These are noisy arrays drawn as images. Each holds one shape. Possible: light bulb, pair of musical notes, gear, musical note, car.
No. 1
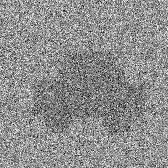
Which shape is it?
car
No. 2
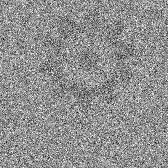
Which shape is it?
gear
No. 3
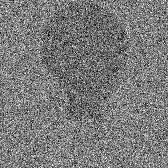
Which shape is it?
light bulb
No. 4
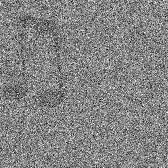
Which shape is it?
pair of musical notes
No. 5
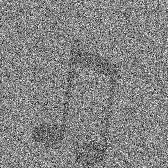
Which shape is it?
pair of musical notes
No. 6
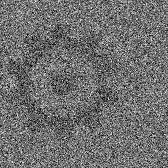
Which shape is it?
gear
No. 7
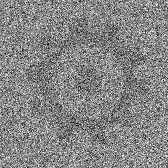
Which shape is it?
gear
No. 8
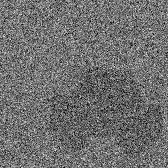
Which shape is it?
car
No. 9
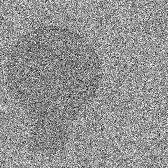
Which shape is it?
light bulb
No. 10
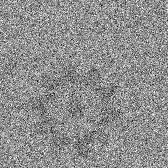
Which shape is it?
gear
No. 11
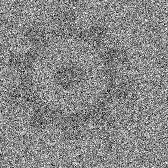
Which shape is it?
gear
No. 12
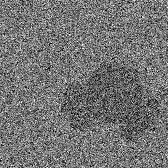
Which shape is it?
car
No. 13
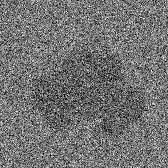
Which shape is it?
car
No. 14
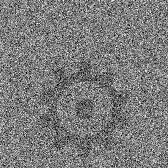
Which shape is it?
gear
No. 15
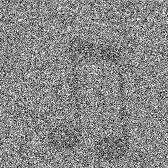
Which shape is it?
pair of musical notes
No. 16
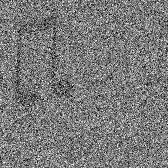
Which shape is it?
pair of musical notes
